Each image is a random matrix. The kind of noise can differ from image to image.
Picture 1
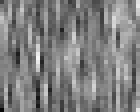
streaked along the columns
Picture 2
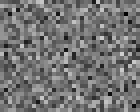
independent entries
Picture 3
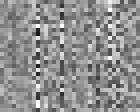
columns of uneven size
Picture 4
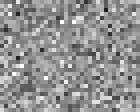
independent entries
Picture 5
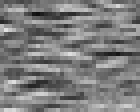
streaked along the rows
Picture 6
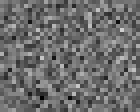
independent entries
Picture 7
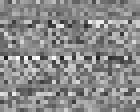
rows of uneven size
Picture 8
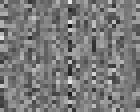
columns of uneven size
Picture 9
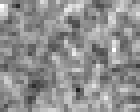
blotchy
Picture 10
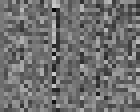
columns of uneven size
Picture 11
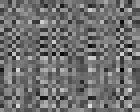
low rank plus noise
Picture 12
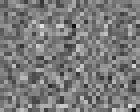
low rank plus noise
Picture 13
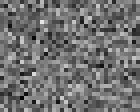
independent entries
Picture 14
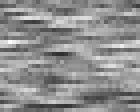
streaked along the rows
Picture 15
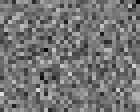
low rank plus noise
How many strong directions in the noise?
five to eight
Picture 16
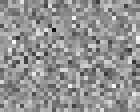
independent entries
